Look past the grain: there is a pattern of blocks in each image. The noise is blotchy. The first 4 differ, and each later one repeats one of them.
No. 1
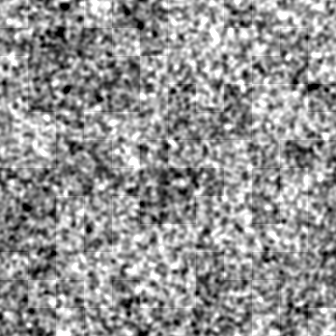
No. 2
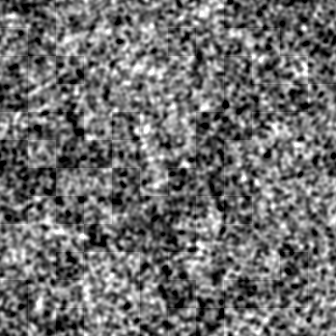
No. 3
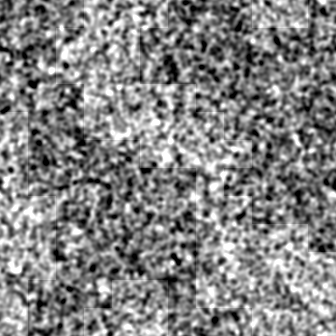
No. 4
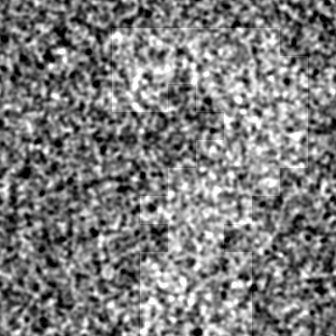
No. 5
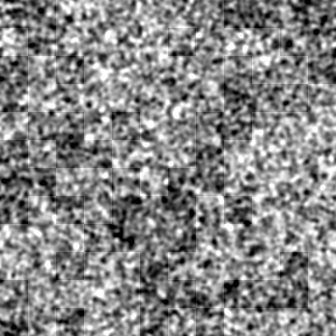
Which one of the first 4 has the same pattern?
2
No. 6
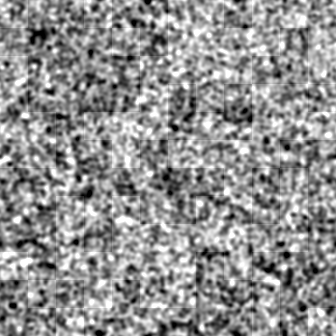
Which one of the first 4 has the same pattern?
1
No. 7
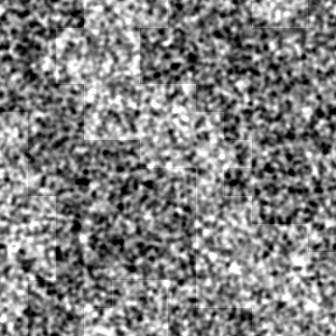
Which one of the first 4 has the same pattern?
3
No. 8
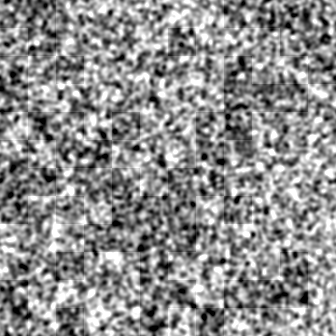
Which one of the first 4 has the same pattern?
2
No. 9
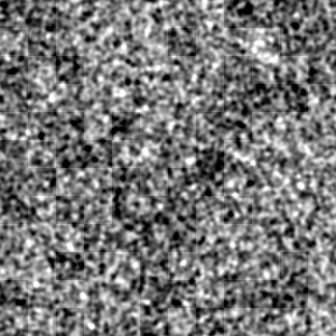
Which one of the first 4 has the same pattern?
2
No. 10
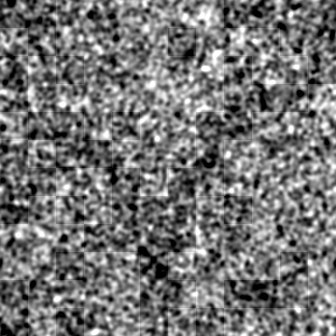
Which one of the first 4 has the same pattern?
2
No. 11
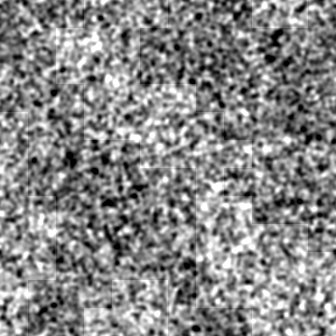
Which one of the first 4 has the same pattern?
3
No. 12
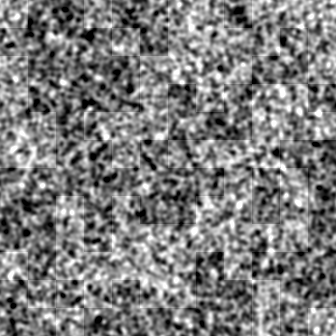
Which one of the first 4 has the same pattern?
1
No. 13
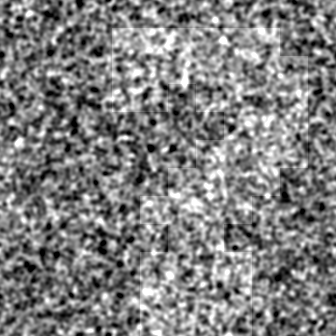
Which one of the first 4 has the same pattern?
4
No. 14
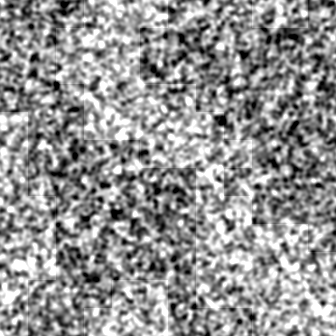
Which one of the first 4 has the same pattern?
3
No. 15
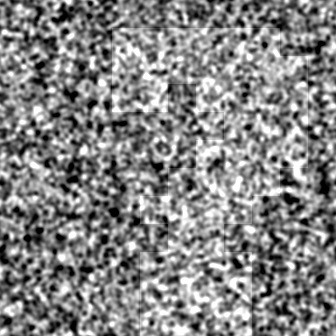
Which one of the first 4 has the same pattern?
4
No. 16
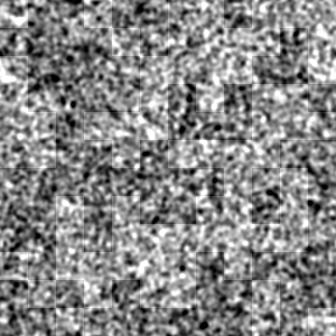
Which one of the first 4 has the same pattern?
1
